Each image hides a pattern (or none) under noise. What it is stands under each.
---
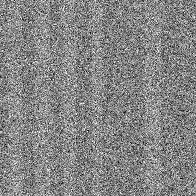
bands of columns
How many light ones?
5
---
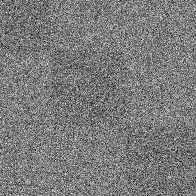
blocks along the diagonal
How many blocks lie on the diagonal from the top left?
3
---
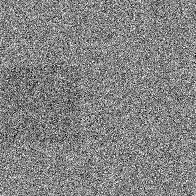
one block
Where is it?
middle left
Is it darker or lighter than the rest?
darker
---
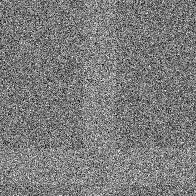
bands of rows crossing bands of columns
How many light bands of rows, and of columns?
1 and 1
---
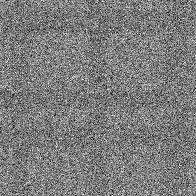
bands of rows crossing bands of columns
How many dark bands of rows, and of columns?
3 and 3
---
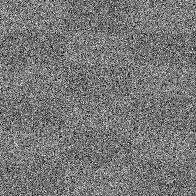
a checkerboard
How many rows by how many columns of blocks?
6 by 3
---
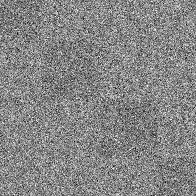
blocks along the diagonal
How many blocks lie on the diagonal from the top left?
4
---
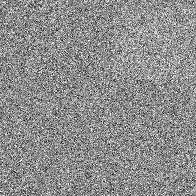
one block
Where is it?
top right
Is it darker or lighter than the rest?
lighter
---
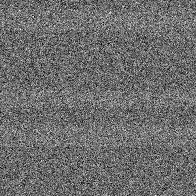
bands of rows
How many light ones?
3
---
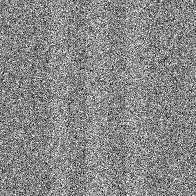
bands of columns
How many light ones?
3
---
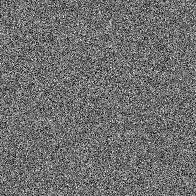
only noise
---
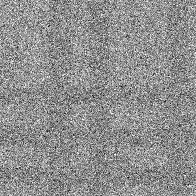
bands of rows crossing bands of columns
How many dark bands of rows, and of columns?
3 and 3
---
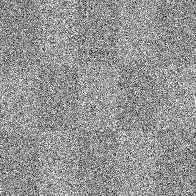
a checkerboard
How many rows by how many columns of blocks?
3 by 5
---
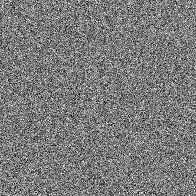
only noise
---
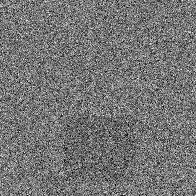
one block
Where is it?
bottom middle
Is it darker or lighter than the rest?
darker
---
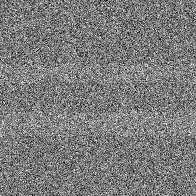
bands of rows
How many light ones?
2
